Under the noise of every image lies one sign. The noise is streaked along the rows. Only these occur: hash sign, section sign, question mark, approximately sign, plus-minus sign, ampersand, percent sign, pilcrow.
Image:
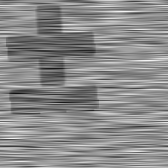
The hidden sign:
plus-minus sign
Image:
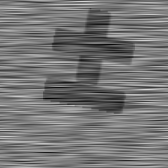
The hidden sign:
plus-minus sign
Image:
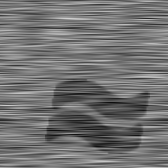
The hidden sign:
approximately sign
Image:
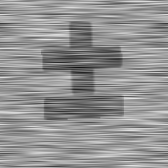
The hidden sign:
plus-minus sign
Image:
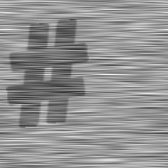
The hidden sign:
hash sign
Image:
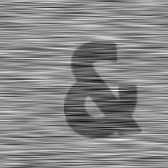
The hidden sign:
ampersand
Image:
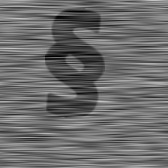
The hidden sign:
section sign
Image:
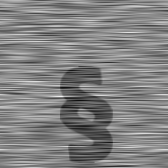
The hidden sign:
section sign
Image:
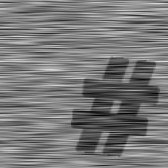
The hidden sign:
hash sign
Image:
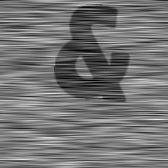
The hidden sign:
ampersand
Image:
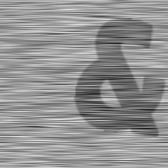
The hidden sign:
ampersand
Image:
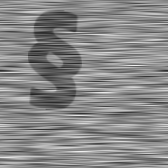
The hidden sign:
section sign
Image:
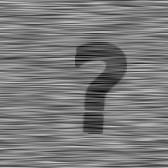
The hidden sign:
question mark
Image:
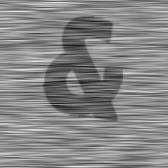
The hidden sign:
ampersand
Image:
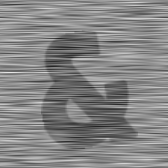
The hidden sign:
ampersand
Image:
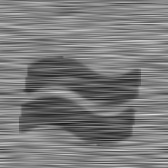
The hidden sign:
approximately sign
